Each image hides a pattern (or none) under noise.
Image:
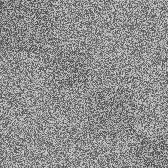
blocks along the diagonal
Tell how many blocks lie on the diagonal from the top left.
4
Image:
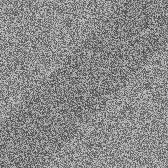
a diagonal band
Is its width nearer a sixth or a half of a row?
a half
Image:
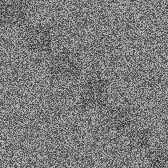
blocks along the diagonal
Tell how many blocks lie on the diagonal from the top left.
7
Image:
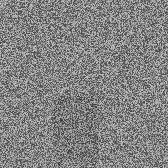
one block
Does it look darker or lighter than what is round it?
darker
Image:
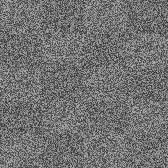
a checkerboard
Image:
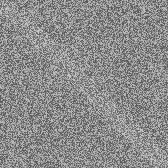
a diagonal band
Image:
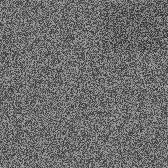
one block
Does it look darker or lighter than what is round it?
darker
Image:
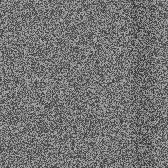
one band of columns
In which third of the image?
right
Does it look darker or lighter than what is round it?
darker
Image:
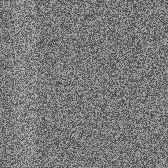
one band of columns
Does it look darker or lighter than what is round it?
lighter
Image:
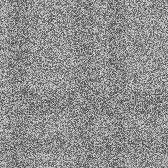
bands of rows crossing bands of columns
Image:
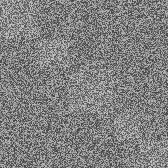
blocks along the diagonal
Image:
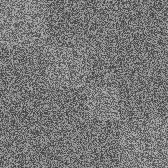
blocks along the diagonal
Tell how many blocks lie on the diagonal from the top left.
4
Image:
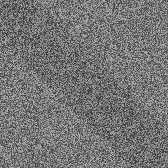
a diagonal band
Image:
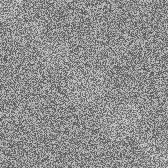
blocks along the diagonal
